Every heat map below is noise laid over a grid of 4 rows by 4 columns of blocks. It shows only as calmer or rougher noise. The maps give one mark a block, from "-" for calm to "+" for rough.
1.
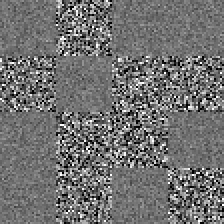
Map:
- + - -
+ - + +
- + + -
- + - +
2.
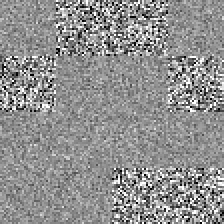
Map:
- + + -
+ - - +
- - - -
- - + +
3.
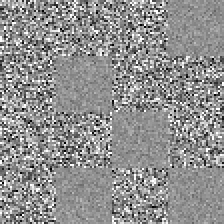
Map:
+ + + -
+ - + +
+ + - +
+ - + -
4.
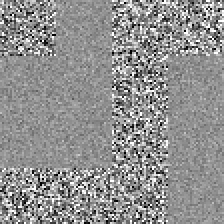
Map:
+ - + +
- - + -
- - + -
+ + + -
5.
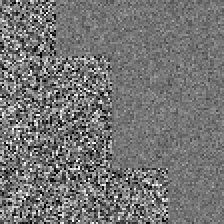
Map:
+ - - -
+ + - -
+ + - -
+ + + -
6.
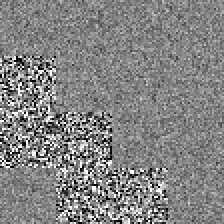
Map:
- - - -
+ - - -
+ + - -
- + + -
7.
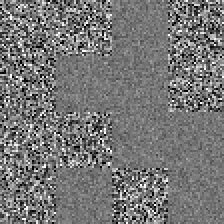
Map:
+ + - +
+ - - +
+ + - -
+ - + -
